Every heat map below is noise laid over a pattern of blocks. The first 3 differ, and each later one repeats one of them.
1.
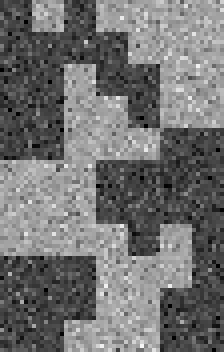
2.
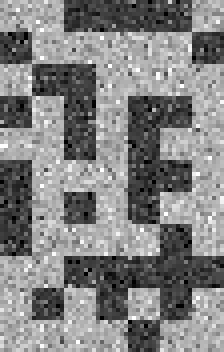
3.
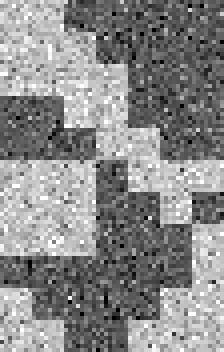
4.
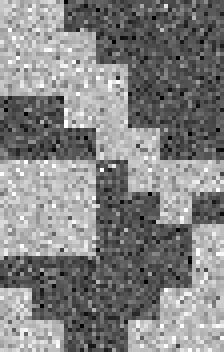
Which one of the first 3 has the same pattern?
3
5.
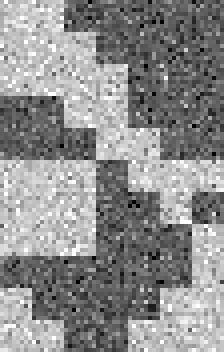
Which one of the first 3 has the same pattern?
3
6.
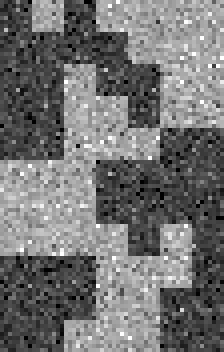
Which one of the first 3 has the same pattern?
1
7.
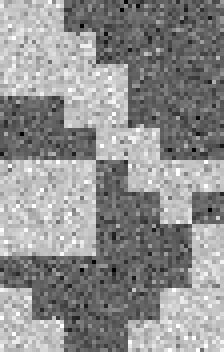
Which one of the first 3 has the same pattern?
3
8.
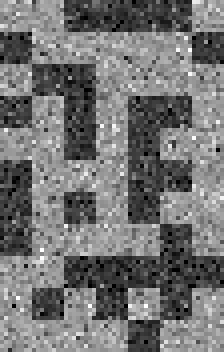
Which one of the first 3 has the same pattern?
2
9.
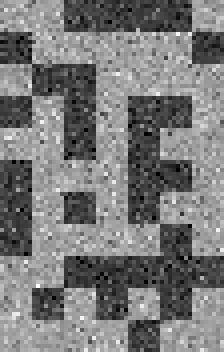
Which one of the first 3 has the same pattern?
2
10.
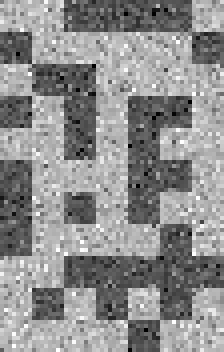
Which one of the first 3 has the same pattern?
2
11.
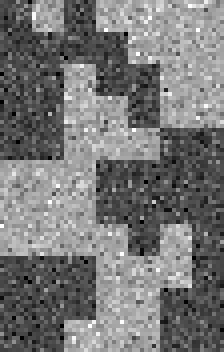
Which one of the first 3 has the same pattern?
1
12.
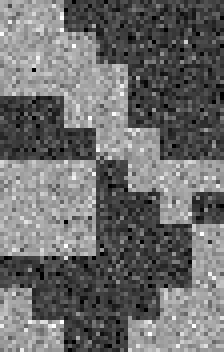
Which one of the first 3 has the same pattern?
3
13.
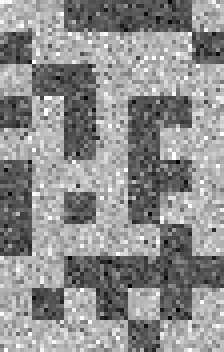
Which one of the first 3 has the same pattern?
2
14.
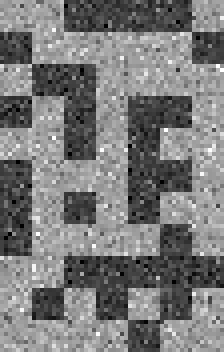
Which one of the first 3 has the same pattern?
2
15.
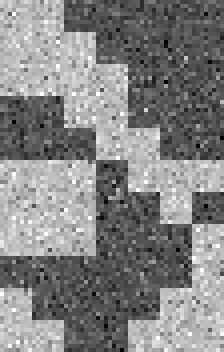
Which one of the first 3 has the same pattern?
3
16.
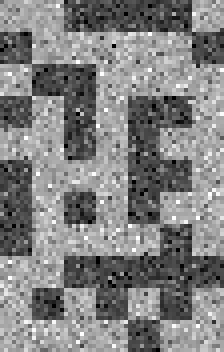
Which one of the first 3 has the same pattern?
2
